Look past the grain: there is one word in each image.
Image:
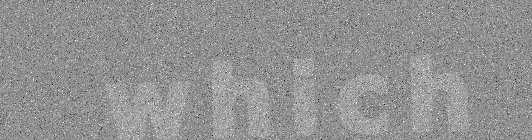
which
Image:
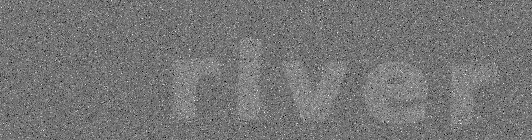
river
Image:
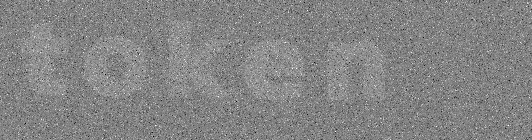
token
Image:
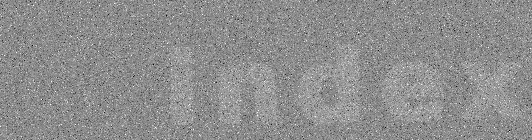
index
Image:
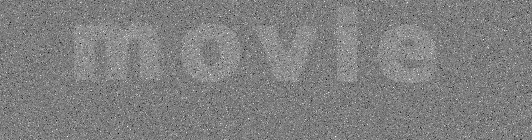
movie
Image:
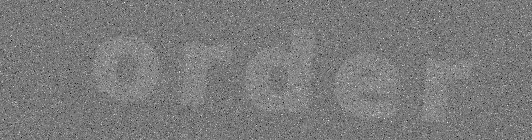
order
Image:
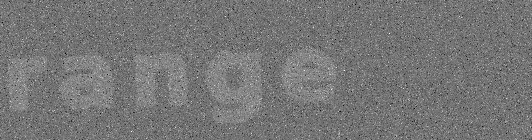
range
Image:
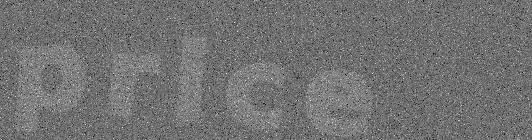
price
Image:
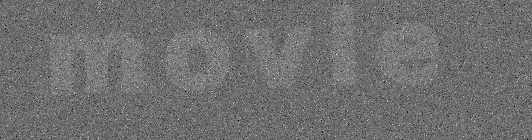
movie
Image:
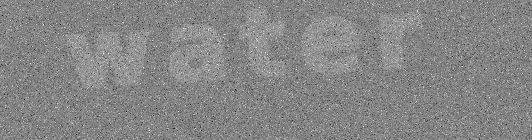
water
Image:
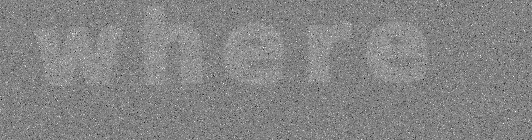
where
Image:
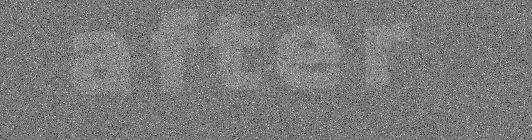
after
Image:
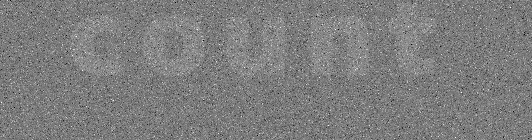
count
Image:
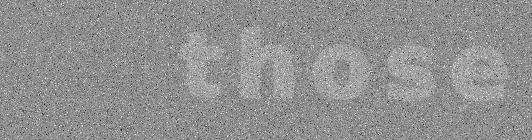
those
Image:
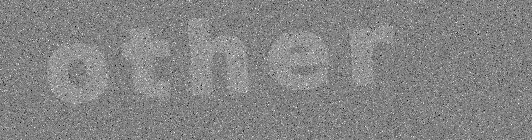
other
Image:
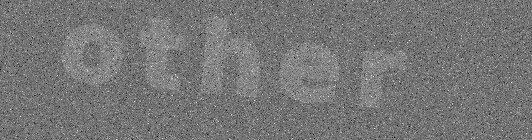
other
